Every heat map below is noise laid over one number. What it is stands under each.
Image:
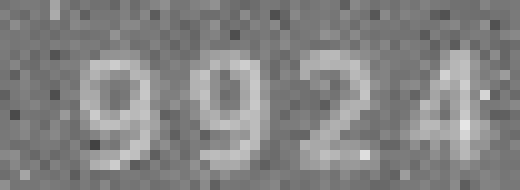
9924
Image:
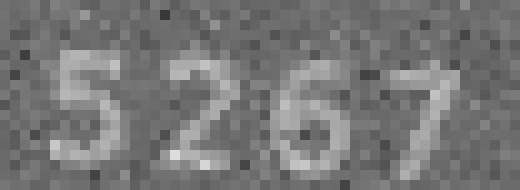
5267
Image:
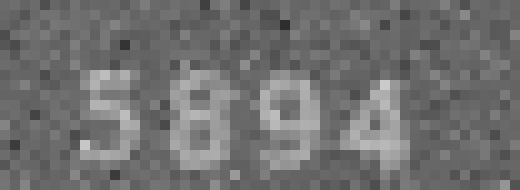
5894
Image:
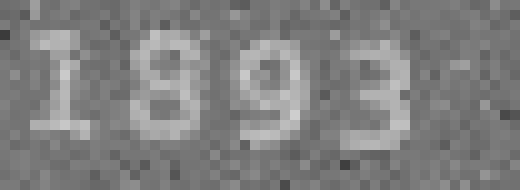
1893
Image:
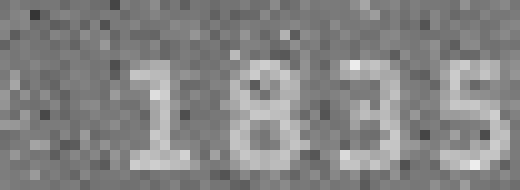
1835
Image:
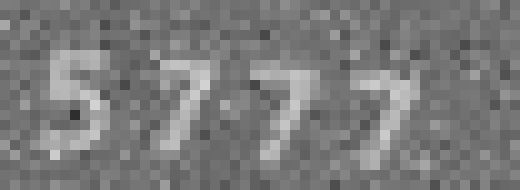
5777
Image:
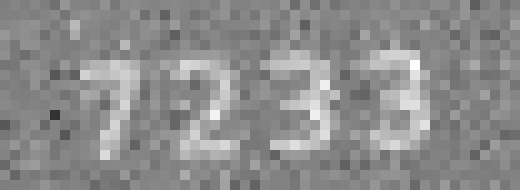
7233
